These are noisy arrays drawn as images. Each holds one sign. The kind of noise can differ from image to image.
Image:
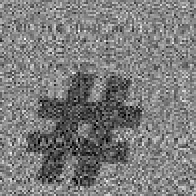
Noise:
low rank plus noise
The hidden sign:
hash sign
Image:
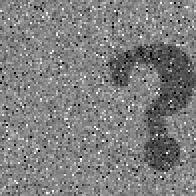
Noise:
heavy tails
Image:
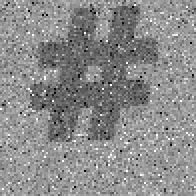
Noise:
heavy tails
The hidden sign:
hash sign
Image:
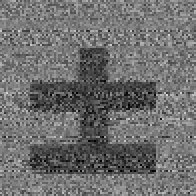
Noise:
rows of uneven size
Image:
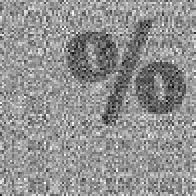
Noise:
low rank plus noise
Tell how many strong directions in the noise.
two
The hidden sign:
percent sign
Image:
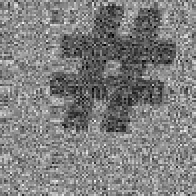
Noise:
low rank plus noise
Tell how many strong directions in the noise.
three or four
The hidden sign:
hash sign
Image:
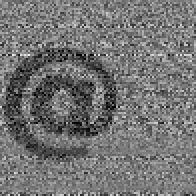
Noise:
rows of uneven size
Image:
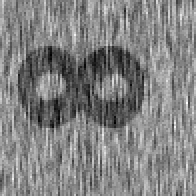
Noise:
streaked along the columns
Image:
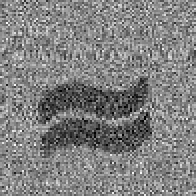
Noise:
low rank plus noise
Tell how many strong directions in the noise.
three or four
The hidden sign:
approximately sign
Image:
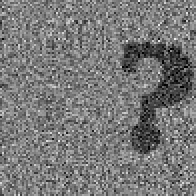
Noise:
low rank plus noise
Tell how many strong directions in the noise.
five to eight
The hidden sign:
question mark
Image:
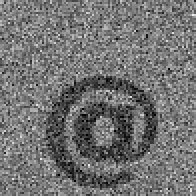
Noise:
independent entries
